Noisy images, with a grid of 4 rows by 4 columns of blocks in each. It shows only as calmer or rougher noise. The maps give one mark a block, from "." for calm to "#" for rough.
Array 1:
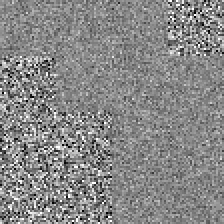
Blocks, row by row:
...#
#...
##..
##..
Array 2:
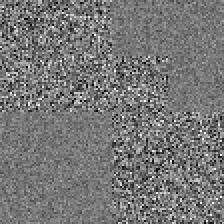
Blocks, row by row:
##..
###.
..##
..##
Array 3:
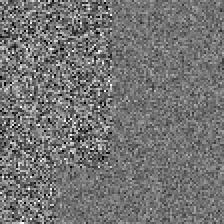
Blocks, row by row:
##..
##..
##..
#...
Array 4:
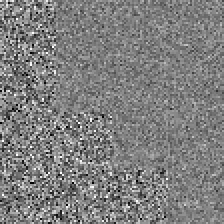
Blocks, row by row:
#...
#...
##..
###.
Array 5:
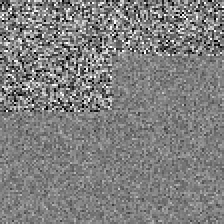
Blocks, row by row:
####
##..
....
....
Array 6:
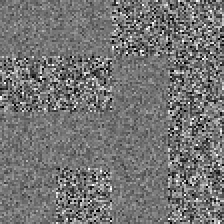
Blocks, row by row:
..##
##.#
...#
.#.#
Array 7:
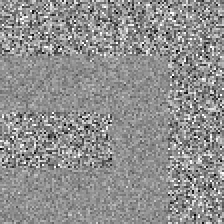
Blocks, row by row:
####
...#
##.#
...#
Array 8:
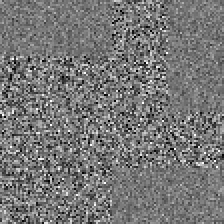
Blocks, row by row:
..#.
###.
####
##..
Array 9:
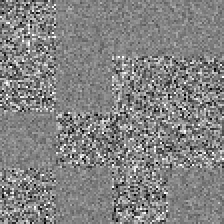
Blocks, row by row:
#...
#.##
.###
#.#.
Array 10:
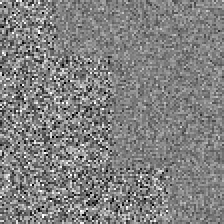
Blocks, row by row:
#...
##..
##..
###.
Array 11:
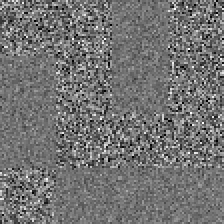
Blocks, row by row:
##.#
.#.#
.###
#...
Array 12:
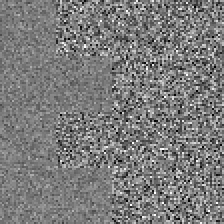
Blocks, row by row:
.###
..##
.###
..##
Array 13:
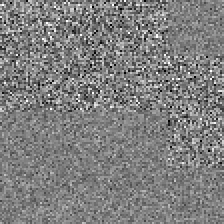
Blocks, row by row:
###.
####
...#
....
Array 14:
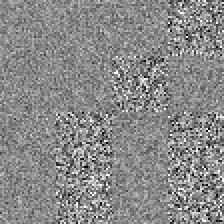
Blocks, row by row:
...#
..#.
.#.#
.#.#
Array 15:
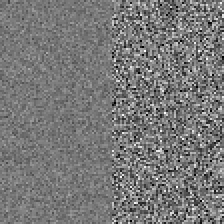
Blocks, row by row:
..##
..##
..##
..##
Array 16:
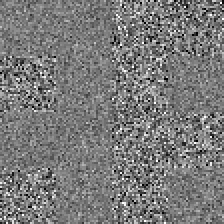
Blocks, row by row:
..##
#.#.
..##
#.#.
